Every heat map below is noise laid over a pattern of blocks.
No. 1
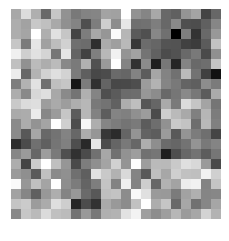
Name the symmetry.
mirrored about the diagonal from the bottom left
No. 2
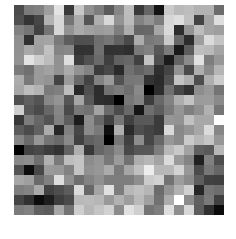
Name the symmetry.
no symmetry
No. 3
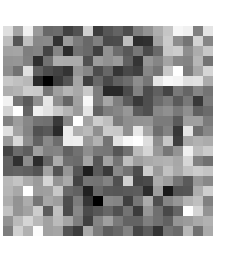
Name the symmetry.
the same after a half turn
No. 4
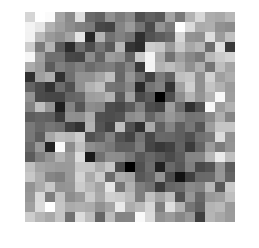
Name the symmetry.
mirrored about the diagonal from the top left
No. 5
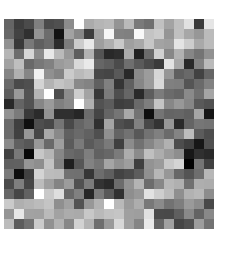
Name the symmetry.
the same after a half turn
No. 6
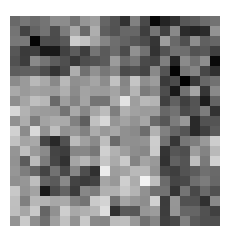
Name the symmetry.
mirrored about the diagonal from the bottom left
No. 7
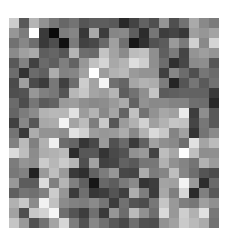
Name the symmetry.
left and right mirror each other
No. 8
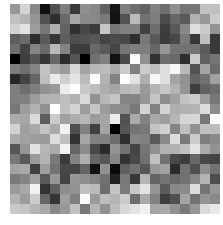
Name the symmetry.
left and right mirror each other
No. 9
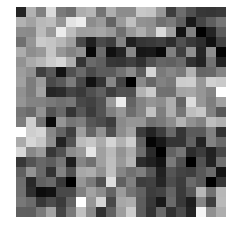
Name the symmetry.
mirrored about the diagonal from the top left
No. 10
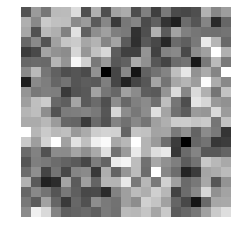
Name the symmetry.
no symmetry
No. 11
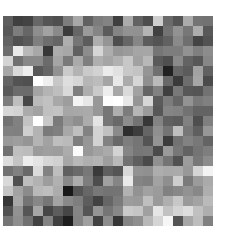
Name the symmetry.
no symmetry
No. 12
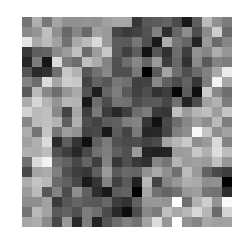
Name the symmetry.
the same after a half turn
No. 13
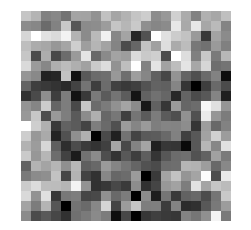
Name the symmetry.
left and right mirror each other
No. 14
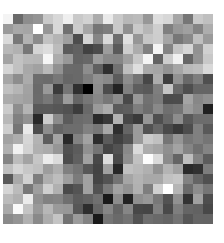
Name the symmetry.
mirrored about the diagonal from the top left
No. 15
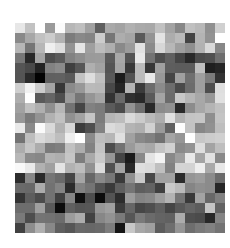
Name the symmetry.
left and right mirror each other
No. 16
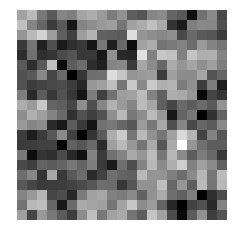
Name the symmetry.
top and bottom mirror each other
